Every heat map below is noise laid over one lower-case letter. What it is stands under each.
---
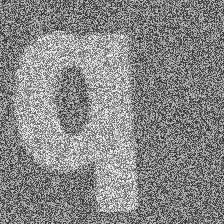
light q
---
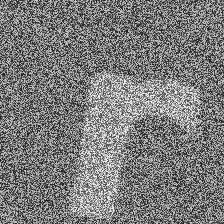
light r
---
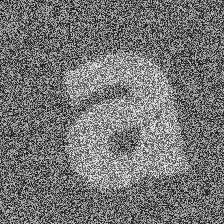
light a
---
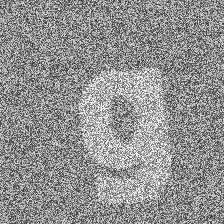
light g
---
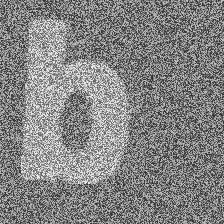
light b
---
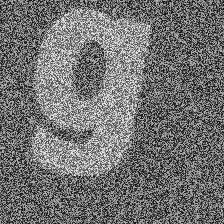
light g
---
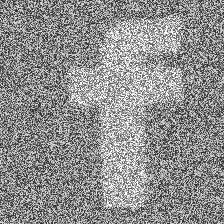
light f
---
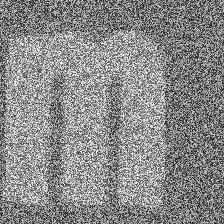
light m
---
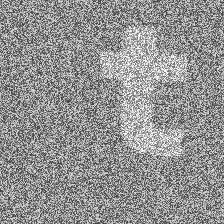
light t
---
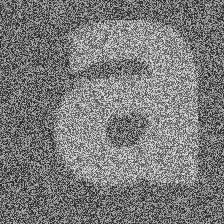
light a
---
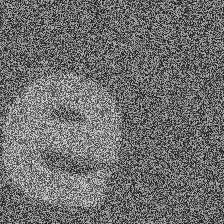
light e
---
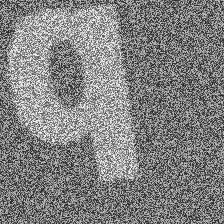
light q
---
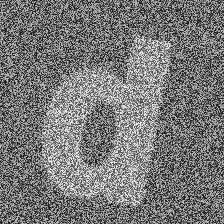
light d
